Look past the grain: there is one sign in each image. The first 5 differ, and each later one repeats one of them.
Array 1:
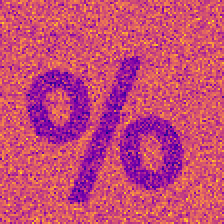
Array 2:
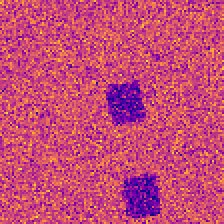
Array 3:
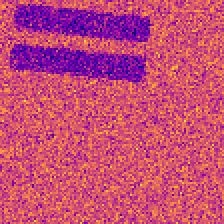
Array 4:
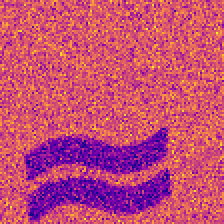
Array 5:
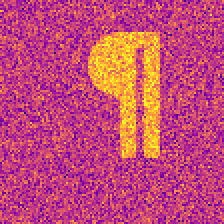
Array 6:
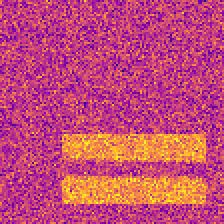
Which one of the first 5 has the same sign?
3
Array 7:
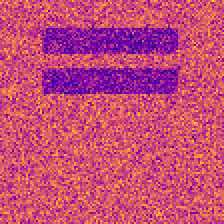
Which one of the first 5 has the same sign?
3
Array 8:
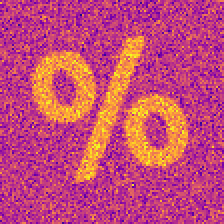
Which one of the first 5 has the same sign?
1
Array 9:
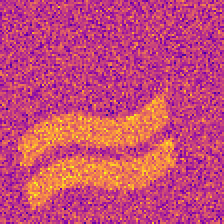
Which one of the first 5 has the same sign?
4
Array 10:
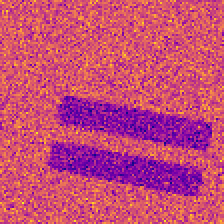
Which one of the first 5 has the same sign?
3
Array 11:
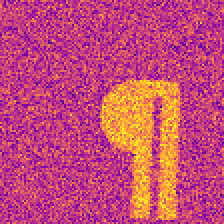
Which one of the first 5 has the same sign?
5
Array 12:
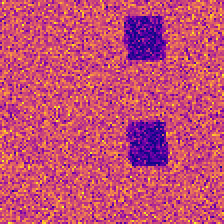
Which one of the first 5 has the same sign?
2
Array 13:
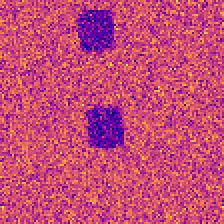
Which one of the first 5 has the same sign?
2
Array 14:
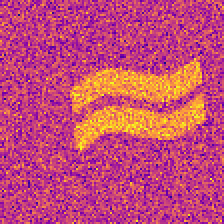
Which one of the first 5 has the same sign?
4
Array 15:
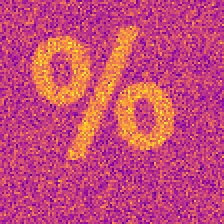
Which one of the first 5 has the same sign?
1
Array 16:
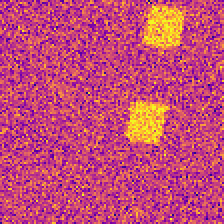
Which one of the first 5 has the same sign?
2
